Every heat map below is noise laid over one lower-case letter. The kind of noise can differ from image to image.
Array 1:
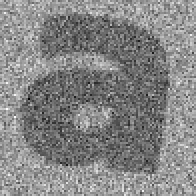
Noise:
low rank plus noise
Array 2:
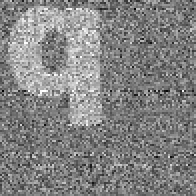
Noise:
rows of uneven size
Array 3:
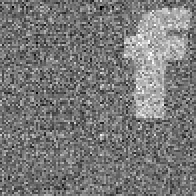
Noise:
low rank plus noise
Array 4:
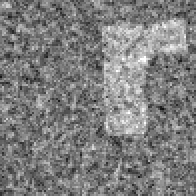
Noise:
blotchy
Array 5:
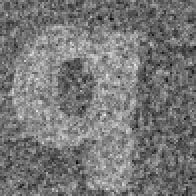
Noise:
blotchy
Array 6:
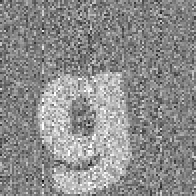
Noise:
columns of uneven size
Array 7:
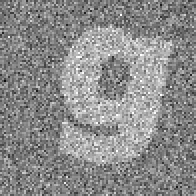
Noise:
independent entries
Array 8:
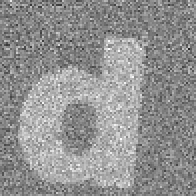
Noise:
low rank plus noise
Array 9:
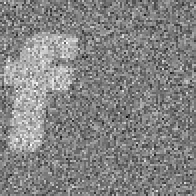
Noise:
independent entries
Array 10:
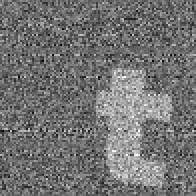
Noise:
rows of uneven size
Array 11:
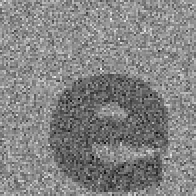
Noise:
independent entries
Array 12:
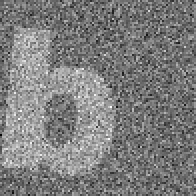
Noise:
independent entries
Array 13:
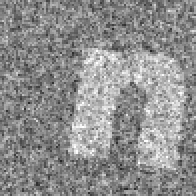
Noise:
blotchy
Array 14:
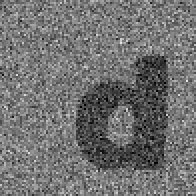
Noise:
independent entries
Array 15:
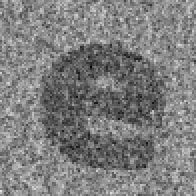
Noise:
blotchy
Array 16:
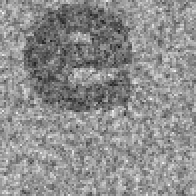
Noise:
blotchy
